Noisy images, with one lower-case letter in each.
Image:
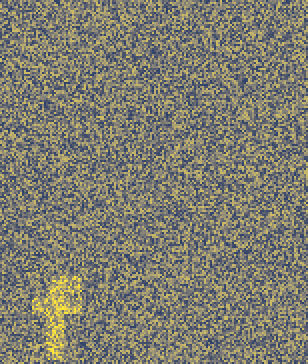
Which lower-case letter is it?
f
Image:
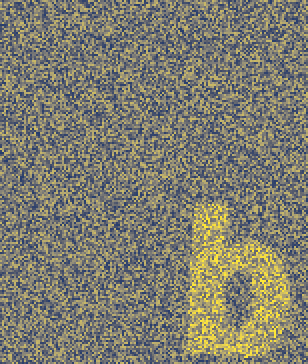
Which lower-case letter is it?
b
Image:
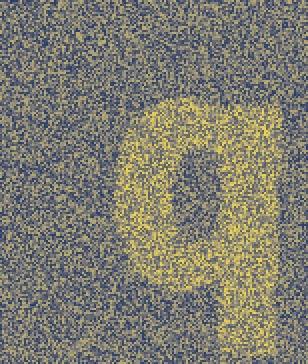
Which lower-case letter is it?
q
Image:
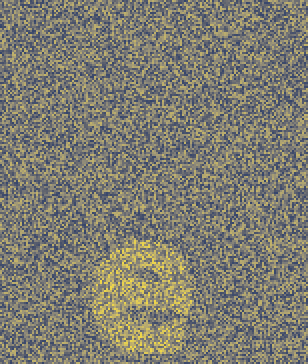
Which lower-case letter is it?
e
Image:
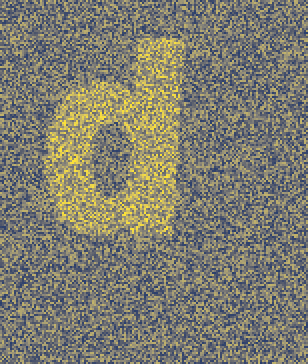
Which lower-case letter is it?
d
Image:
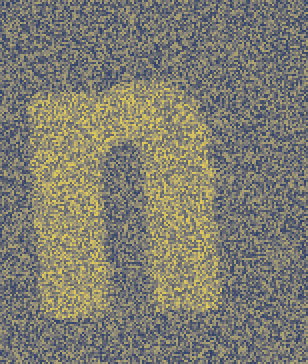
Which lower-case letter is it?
n
